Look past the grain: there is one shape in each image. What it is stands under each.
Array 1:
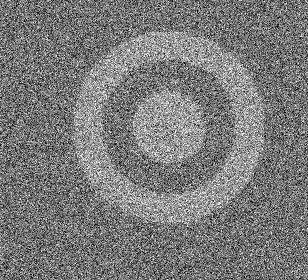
bullseye
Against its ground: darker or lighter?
lighter
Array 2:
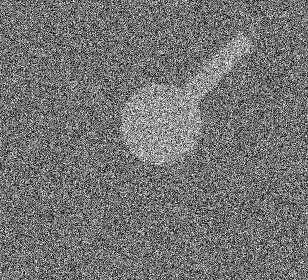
lollipop
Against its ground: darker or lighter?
lighter
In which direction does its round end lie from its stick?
down and left
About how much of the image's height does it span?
half
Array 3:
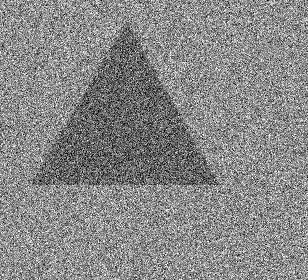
triangle
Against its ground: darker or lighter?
darker
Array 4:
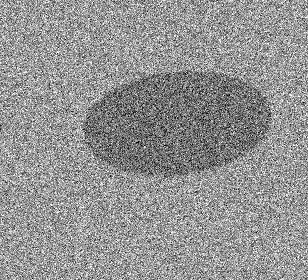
ellipse
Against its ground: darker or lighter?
darker
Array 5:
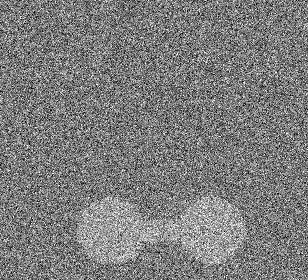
dumbbell
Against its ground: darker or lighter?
lighter
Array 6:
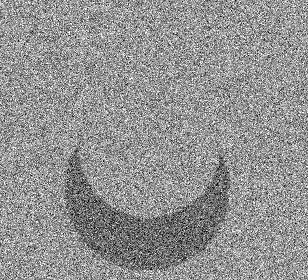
crescent
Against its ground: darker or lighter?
darker
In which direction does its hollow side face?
up
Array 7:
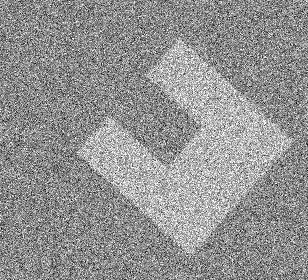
square with a notch
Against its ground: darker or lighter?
lighter
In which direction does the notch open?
up and left
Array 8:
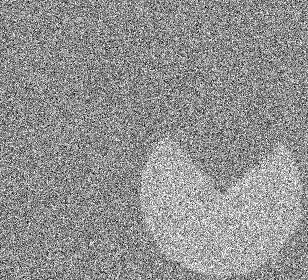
disc with a wedge cut out
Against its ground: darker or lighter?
lighter
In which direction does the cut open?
up
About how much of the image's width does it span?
half
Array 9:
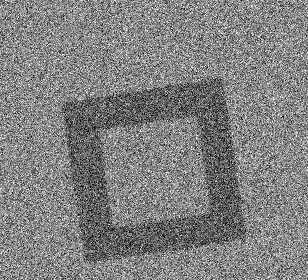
square frame
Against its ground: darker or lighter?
darker
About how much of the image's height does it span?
two thirds
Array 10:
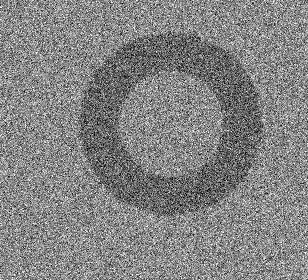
ring
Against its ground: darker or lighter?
darker
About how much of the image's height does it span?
two thirds
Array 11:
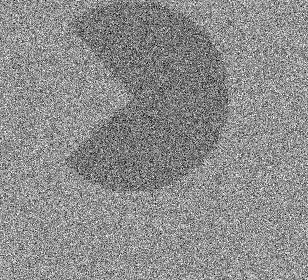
disc with a wedge cut out
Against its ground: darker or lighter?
darker
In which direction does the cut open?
left
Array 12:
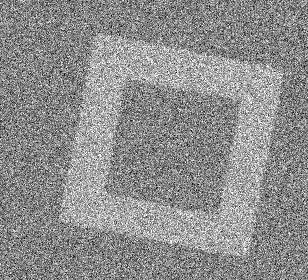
square frame
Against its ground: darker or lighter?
lighter
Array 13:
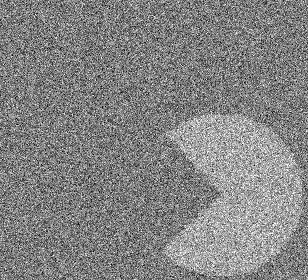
disc with a wedge cut out
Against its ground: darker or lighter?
lighter
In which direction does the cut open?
left
